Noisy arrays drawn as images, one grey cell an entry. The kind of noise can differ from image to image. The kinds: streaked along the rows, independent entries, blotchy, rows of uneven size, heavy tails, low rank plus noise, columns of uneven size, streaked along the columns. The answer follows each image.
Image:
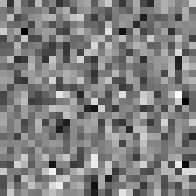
low rank plus noise
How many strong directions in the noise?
two
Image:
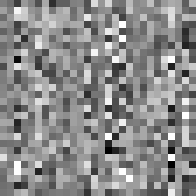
columns of uneven size
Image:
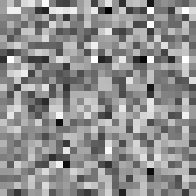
low rank plus noise
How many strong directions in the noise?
one
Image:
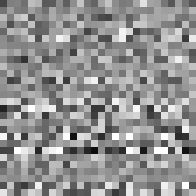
rows of uneven size
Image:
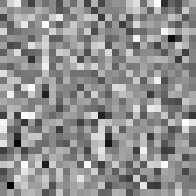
low rank plus noise
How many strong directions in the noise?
five to eight
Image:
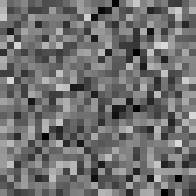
independent entries
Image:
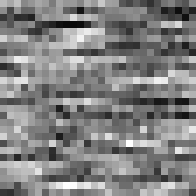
streaked along the rows
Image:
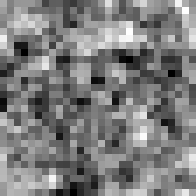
blotchy
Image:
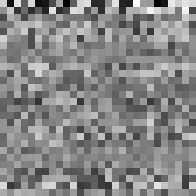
rows of uneven size
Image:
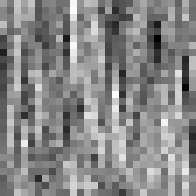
streaked along the columns
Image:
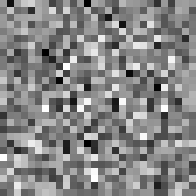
low rank plus noise
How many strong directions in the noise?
five to eight
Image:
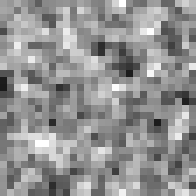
blotchy
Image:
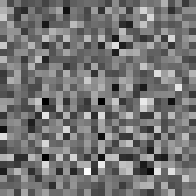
low rank plus noise
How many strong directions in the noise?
one
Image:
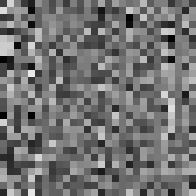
columns of uneven size
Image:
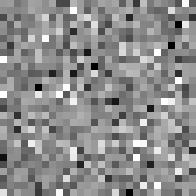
heavy tails
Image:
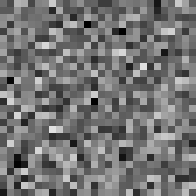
low rank plus noise
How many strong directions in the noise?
five to eight
